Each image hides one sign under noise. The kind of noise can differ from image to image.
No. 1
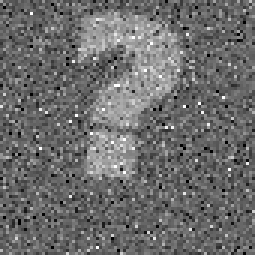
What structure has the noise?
heavy tails
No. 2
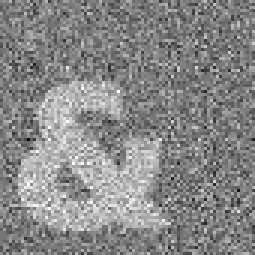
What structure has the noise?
low rank plus noise
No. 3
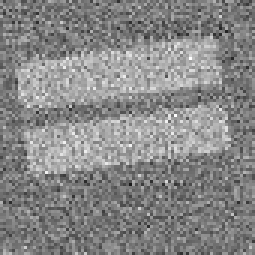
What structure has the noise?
low rank plus noise
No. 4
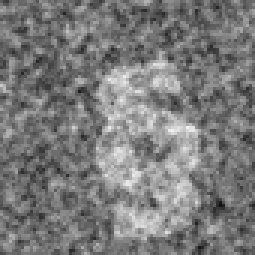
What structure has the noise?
blotchy
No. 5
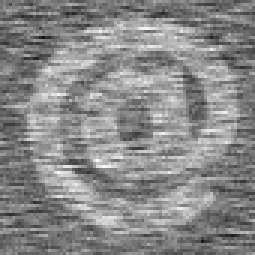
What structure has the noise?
streaked along the rows
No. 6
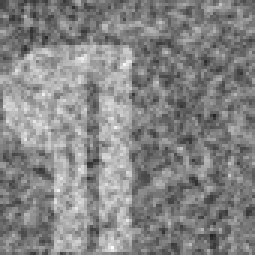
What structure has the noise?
blotchy
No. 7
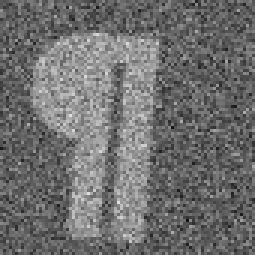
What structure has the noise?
independent entries
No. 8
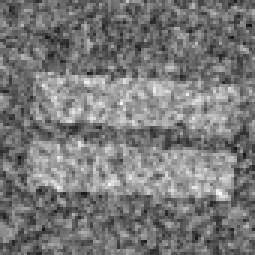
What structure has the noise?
blotchy
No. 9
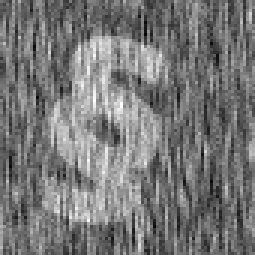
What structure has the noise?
streaked along the columns
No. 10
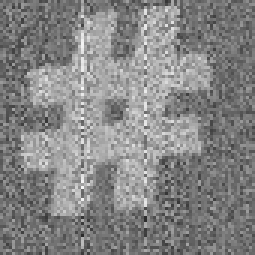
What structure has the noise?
columns of uneven size
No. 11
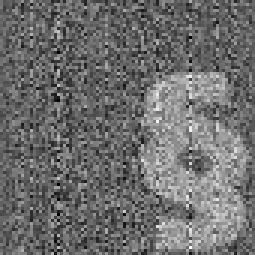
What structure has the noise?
columns of uneven size
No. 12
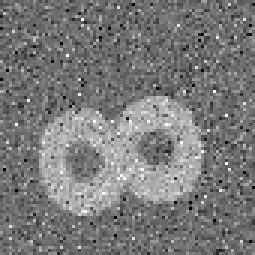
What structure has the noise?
heavy tails
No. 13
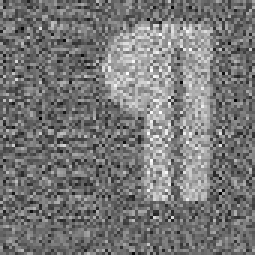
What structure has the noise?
low rank plus noise
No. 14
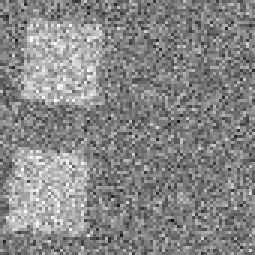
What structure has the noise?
independent entries
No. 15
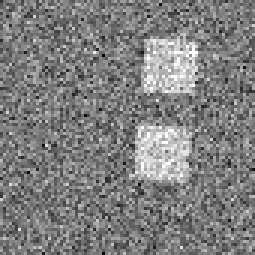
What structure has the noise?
independent entries
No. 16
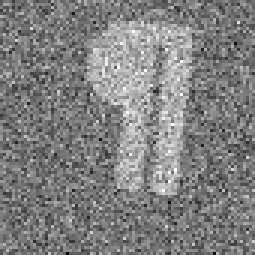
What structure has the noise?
independent entries
